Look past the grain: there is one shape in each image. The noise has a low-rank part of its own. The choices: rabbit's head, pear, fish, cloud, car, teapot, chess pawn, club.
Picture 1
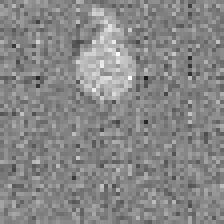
pear
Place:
top middle
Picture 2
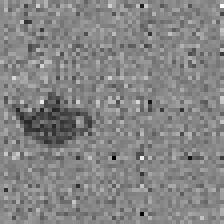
teapot
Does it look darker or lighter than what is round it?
darker
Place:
middle left
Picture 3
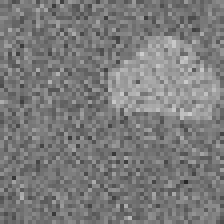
cloud
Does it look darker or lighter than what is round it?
lighter
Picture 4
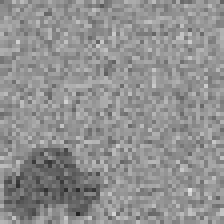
car
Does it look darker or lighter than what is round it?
darker
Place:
bottom left
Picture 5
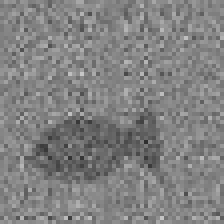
fish
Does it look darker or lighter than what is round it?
darker
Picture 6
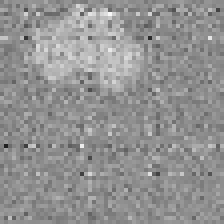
car
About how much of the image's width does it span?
half
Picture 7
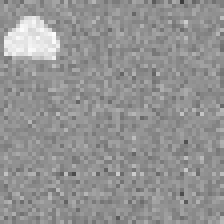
cloud
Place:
top left
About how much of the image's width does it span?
a quarter
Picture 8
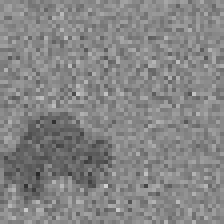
car
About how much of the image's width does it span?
half
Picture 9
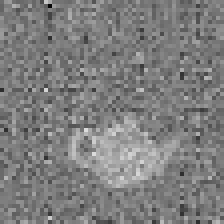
teapot
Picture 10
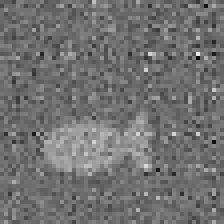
fish
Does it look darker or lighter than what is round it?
lighter
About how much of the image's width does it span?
half
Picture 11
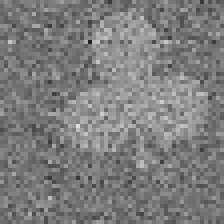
club
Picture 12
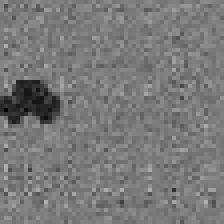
car
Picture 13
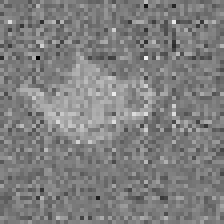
teapot
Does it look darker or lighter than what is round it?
lighter
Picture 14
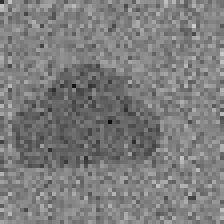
cloud
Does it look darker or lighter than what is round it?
darker
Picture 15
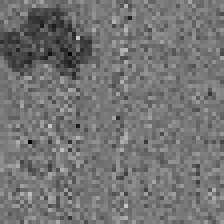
car
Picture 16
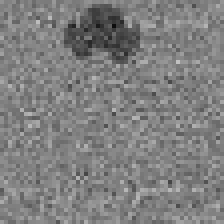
car
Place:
top middle
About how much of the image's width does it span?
a third
